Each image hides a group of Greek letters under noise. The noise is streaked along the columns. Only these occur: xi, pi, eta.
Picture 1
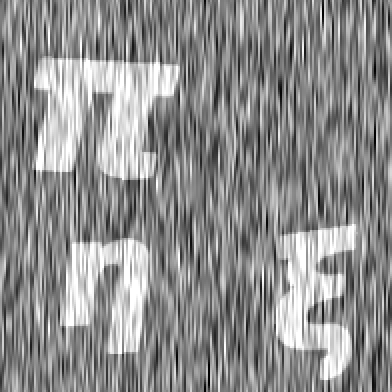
top left: pi; bottom left: eta; bottom right: xi
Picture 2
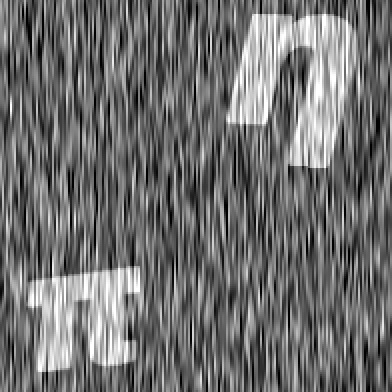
top right: eta; bottom left: pi
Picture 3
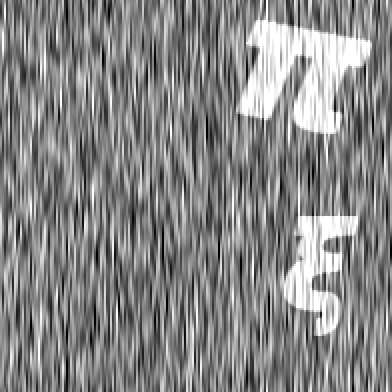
top right: pi; bottom right: xi
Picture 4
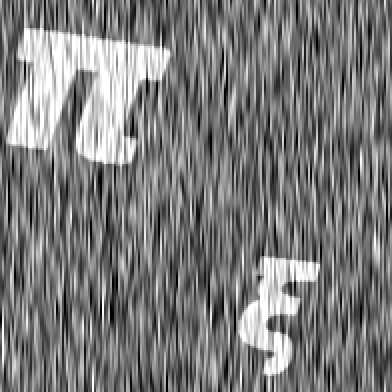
top left: pi; bottom right: xi
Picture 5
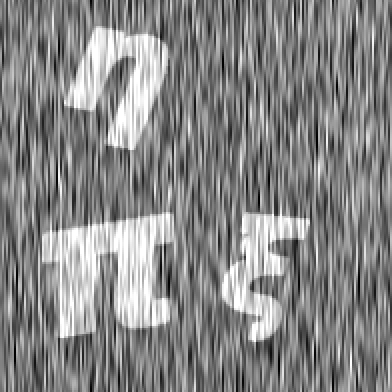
top left: eta; bottom left: pi; bottom right: xi
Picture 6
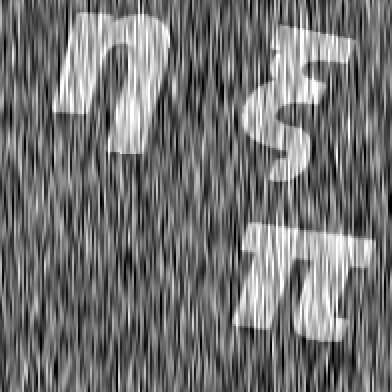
top left: eta; top right: xi; bottom right: pi
